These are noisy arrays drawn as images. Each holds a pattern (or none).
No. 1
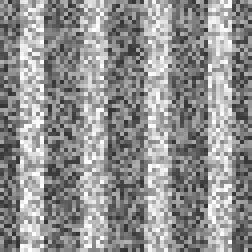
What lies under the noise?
vertical stripes
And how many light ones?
4
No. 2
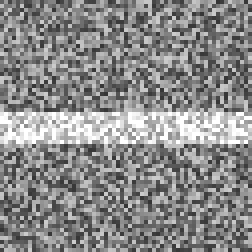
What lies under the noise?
one horizontal stripe
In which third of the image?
middle
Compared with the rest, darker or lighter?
lighter
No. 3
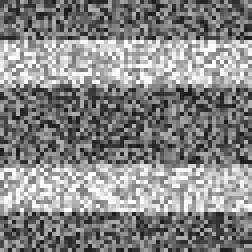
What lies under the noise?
horizontal stripes
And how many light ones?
2
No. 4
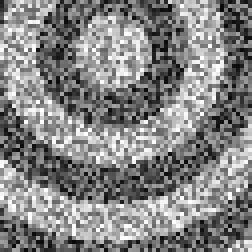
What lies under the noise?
rings round one point
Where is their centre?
top middle
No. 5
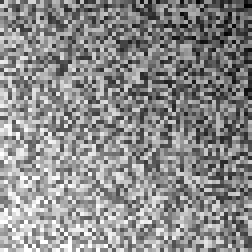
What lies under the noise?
a smooth slope
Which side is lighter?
bottom left
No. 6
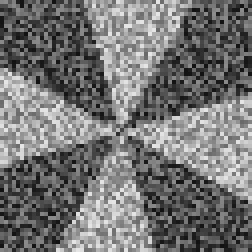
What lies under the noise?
spokes from one point
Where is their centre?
centre
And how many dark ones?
4
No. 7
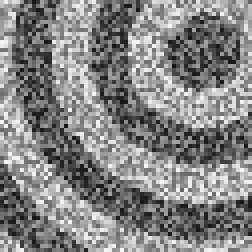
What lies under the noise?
rings round one point
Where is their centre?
top right
